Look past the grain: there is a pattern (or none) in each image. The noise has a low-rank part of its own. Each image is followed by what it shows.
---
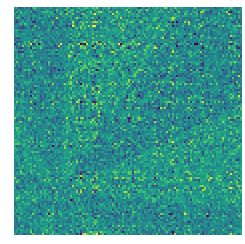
spokes from one point
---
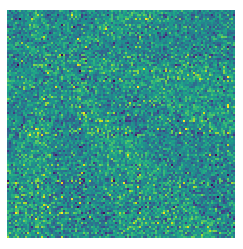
spokes from one point
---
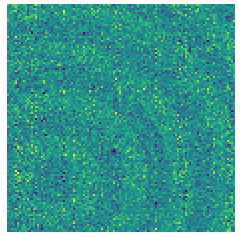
rings round one point
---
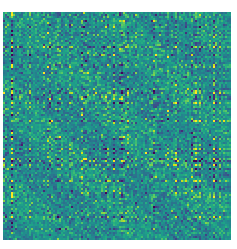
diagonal stripes
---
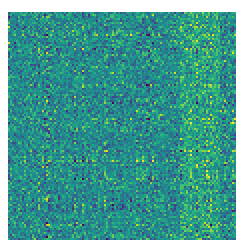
one vertical stripe
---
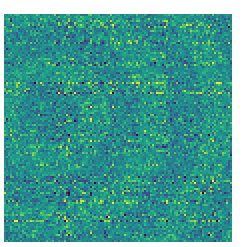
rings round one point
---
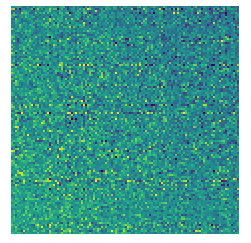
a smooth slope
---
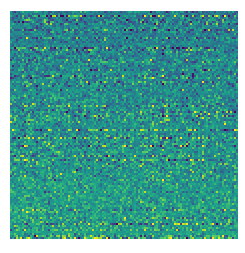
a smooth slope
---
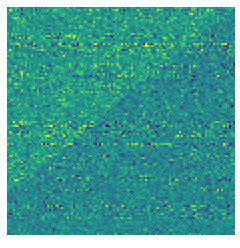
a sharp edge
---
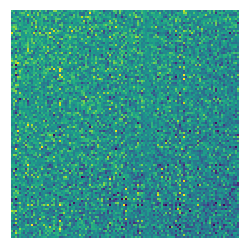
a smooth slope
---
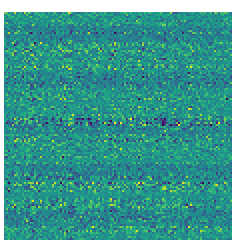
horizontal stripes
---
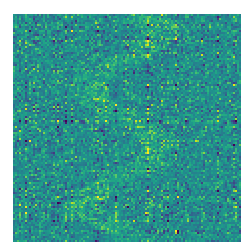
a wavy band
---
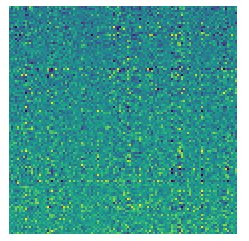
a smooth slope
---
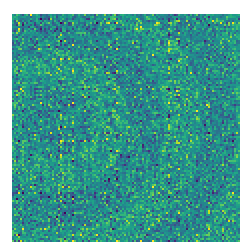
rings round one point
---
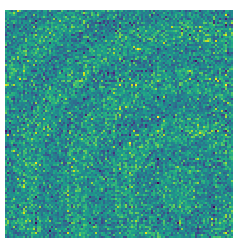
rings round one point
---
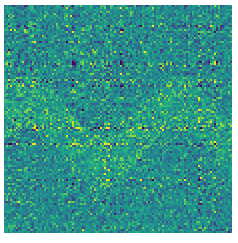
a wavy band
